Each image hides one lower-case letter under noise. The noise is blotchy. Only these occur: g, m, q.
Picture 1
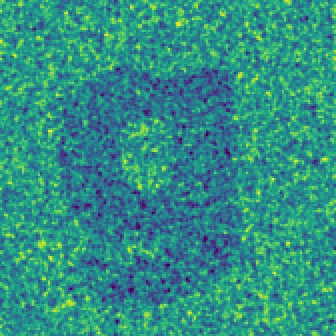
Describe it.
dark g
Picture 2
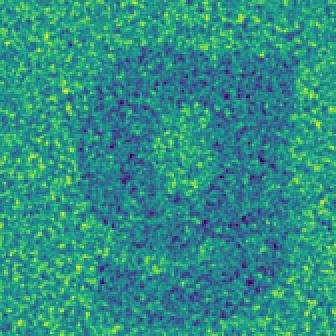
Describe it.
dark g
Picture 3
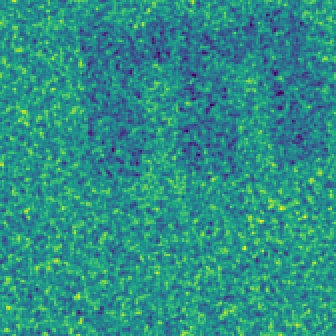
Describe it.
dark m
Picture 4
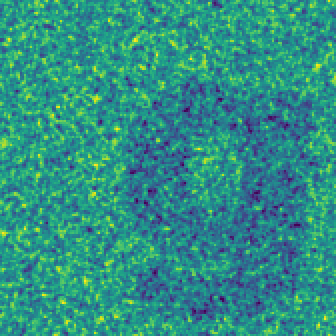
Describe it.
dark g
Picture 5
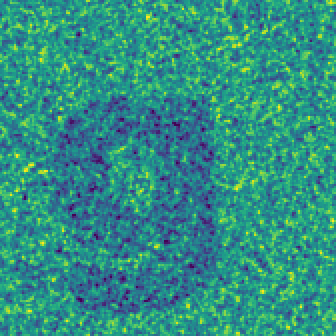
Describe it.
dark g
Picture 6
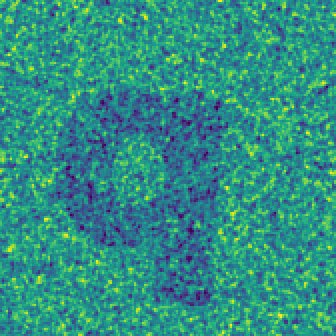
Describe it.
dark q
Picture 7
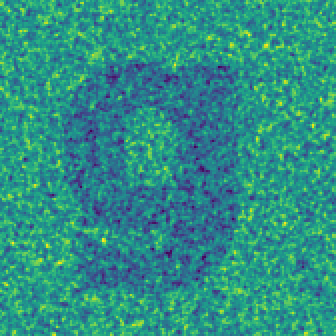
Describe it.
dark g
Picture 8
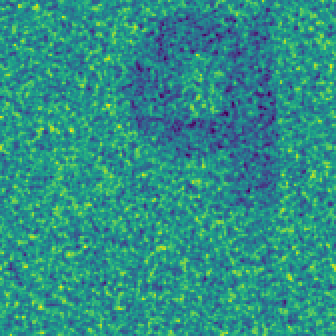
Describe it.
dark q
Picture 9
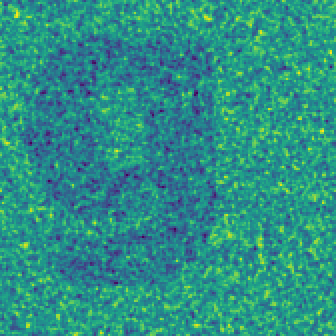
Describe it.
dark g
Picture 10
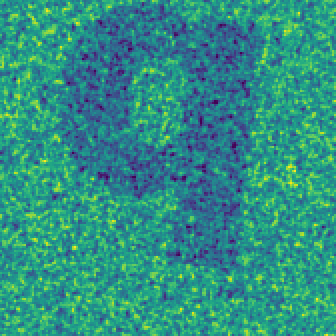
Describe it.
dark q
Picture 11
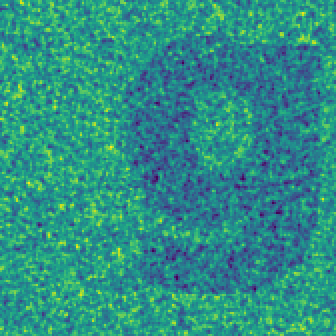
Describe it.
dark g
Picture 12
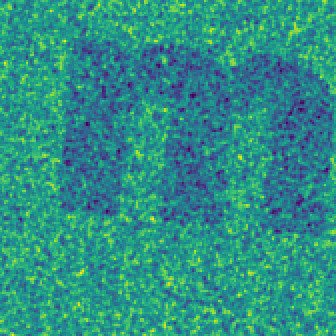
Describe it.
dark m
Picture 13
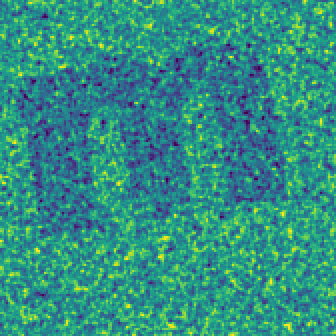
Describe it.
dark m
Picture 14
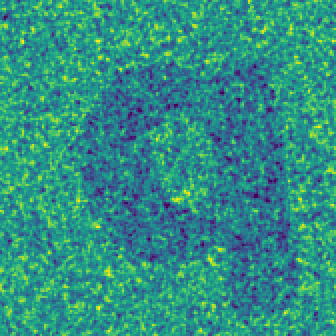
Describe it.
dark q
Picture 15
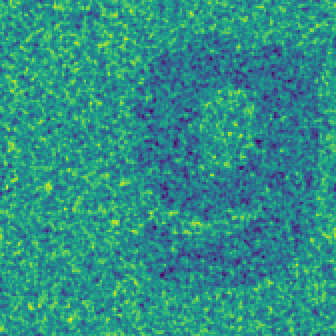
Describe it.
dark g
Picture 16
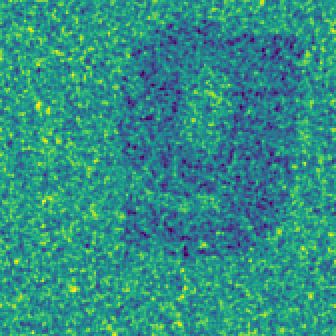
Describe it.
dark g
